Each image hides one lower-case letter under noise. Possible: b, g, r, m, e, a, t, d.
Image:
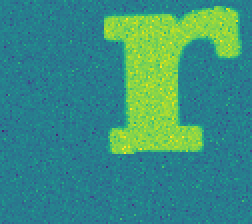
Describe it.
light r
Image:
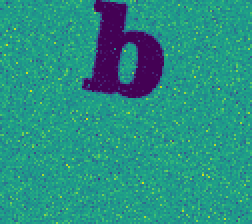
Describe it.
dark b, top middle
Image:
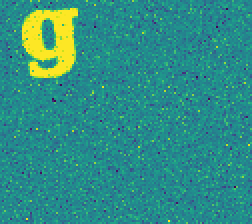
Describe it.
light g, top left
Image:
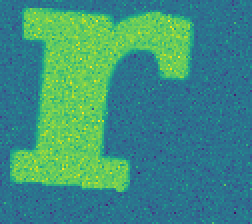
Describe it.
light r
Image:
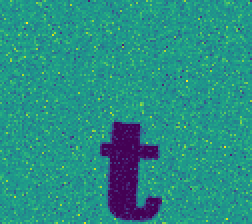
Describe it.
dark t, bottom middle
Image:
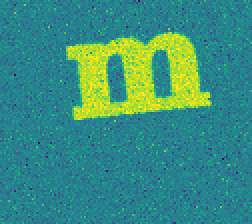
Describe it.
light m
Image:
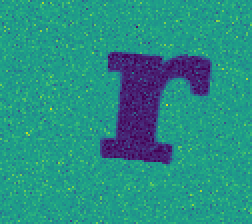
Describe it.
dark r
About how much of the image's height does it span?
half
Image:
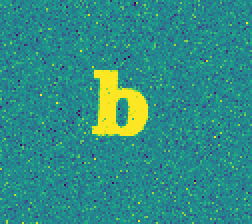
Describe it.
light b, centre
